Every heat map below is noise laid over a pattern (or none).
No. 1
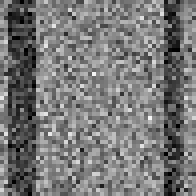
bands of columns
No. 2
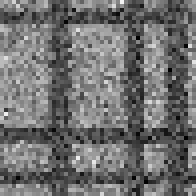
bands of rows crossing bands of columns
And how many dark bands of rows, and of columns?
3 and 3
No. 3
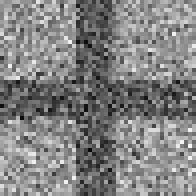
bands of rows crossing bands of columns
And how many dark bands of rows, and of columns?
1 and 1
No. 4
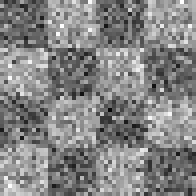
a checkerboard
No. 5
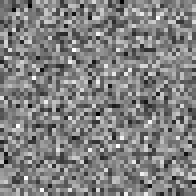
only noise
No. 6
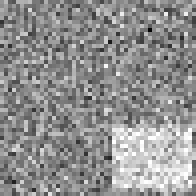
one block
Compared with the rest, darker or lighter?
lighter
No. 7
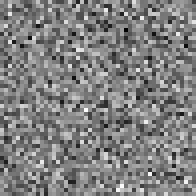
only noise
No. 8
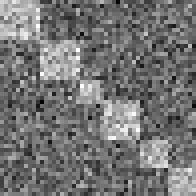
blocks along the diagonal
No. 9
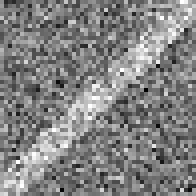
a diagonal band
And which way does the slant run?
bottom left to top right
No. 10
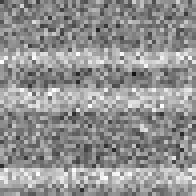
bands of rows
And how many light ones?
3
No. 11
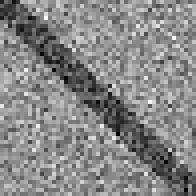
a diagonal band
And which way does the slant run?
top left to bottom right
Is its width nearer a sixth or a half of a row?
a sixth
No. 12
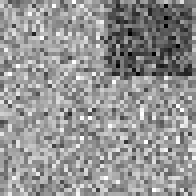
one block
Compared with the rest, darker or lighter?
darker
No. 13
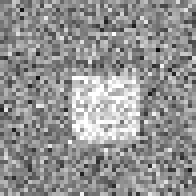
one block
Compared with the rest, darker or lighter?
lighter
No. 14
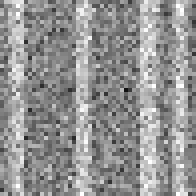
bands of columns
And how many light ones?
4
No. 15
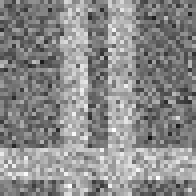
bands of rows crossing bands of columns
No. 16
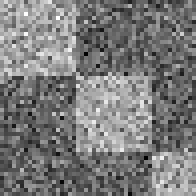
blocks along the diagonal
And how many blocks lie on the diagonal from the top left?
3
